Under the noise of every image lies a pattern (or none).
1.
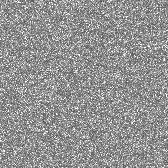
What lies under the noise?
only noise
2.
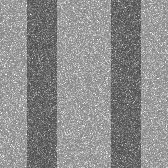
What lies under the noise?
vertical stripes
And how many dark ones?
2
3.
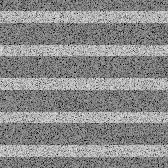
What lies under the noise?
horizontal stripes
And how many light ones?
5
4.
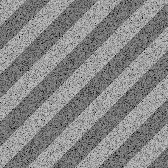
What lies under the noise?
diagonal stripes
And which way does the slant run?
bottom left to top right
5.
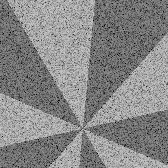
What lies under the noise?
spokes from one point
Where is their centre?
bottom middle
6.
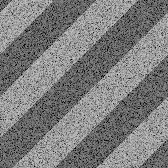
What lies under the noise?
diagonal stripes
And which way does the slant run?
bottom left to top right
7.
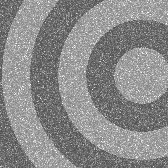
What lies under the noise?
rings round one point
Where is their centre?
middle right
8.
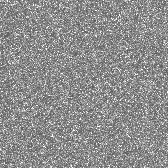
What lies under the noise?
only noise
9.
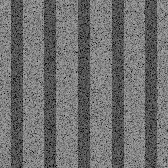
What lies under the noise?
vertical stripes
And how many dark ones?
5
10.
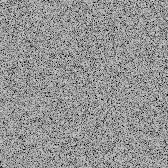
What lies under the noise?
only noise
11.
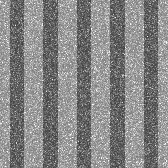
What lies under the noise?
vertical stripes
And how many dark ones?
5
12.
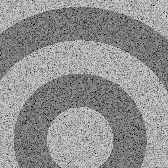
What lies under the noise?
rings round one point
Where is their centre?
bottom middle
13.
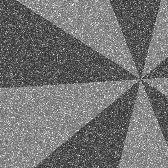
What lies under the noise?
spokes from one point
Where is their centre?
middle right
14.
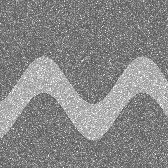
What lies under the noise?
a wavy band
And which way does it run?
left to right
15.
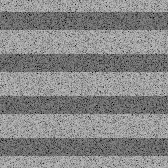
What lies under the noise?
horizontal stripes
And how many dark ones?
4
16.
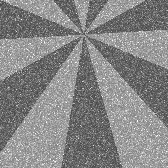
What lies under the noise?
spokes from one point
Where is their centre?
top middle
